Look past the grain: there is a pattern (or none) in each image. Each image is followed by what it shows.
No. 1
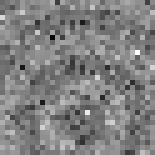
rings round one point
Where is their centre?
bottom middle
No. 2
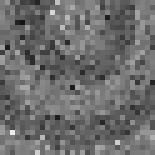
rings round one point
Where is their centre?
top middle
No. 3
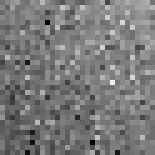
a smooth slope
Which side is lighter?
top right
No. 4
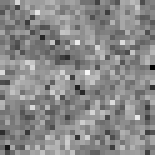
spokes from one point
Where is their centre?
middle right
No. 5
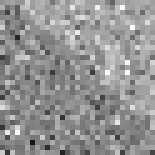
a sharp edge
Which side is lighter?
top right
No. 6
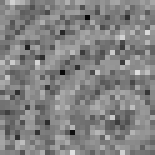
rings round one point
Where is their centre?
bottom right
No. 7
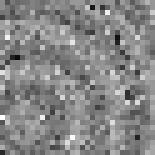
rings round one point
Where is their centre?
bottom left
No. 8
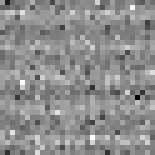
horizontal stripes
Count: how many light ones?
5
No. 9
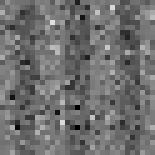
vertical stripes
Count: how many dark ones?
3
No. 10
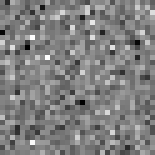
only noise
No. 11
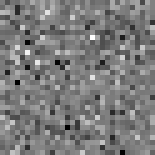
only noise
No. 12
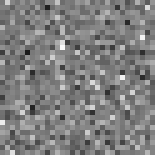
only noise
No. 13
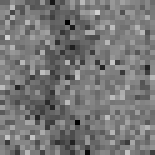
a wavy band
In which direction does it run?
top to bottom
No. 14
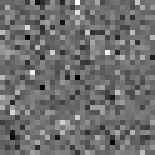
only noise
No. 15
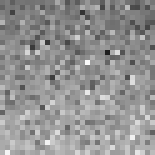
a smooth slope
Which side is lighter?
bottom
